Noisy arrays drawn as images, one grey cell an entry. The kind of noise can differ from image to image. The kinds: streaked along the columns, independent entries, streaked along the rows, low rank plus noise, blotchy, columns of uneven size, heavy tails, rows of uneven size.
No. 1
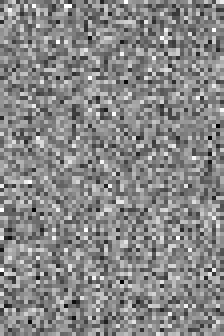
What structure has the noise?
low rank plus noise
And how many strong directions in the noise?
three or four
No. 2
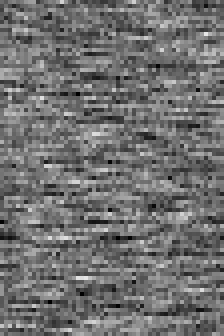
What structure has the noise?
streaked along the rows
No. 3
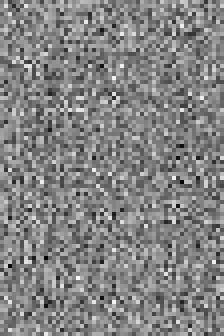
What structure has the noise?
low rank plus noise
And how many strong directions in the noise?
two
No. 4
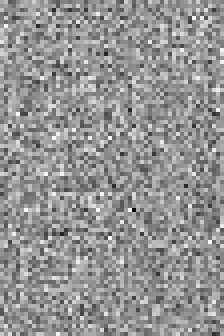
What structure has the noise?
low rank plus noise
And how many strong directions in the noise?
five to eight
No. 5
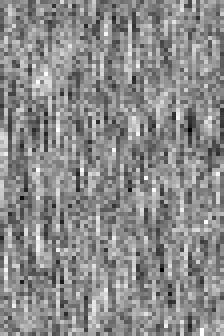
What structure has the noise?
streaked along the columns
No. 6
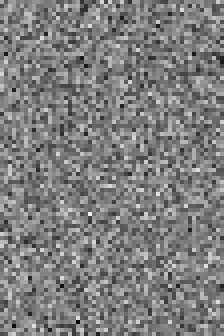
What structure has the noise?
independent entries
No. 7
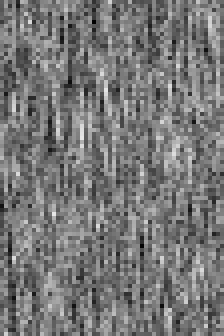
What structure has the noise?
streaked along the columns
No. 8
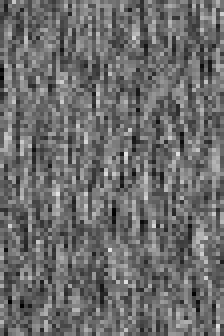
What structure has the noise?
streaked along the columns
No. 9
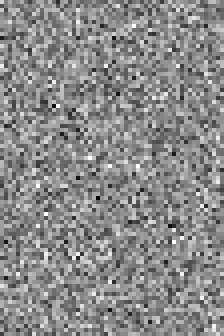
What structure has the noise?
independent entries
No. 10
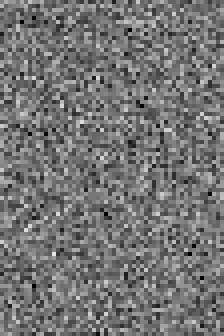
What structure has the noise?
independent entries
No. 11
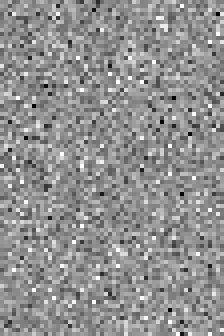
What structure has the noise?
heavy tails
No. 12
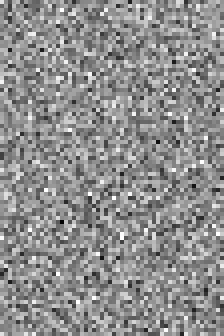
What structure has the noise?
independent entries
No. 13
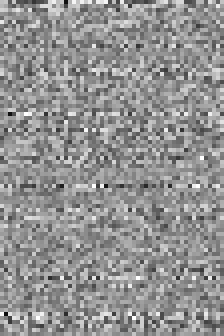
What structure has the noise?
rows of uneven size
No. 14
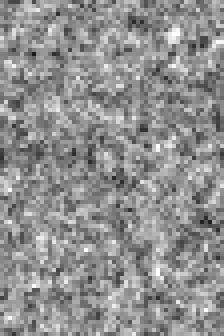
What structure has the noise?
blotchy
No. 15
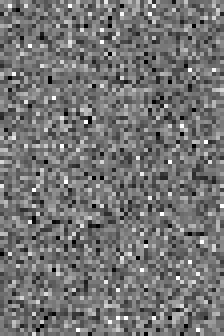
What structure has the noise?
heavy tails
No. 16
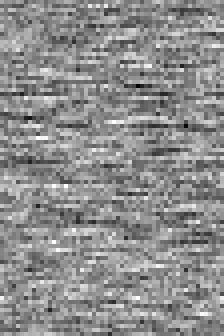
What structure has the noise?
streaked along the rows
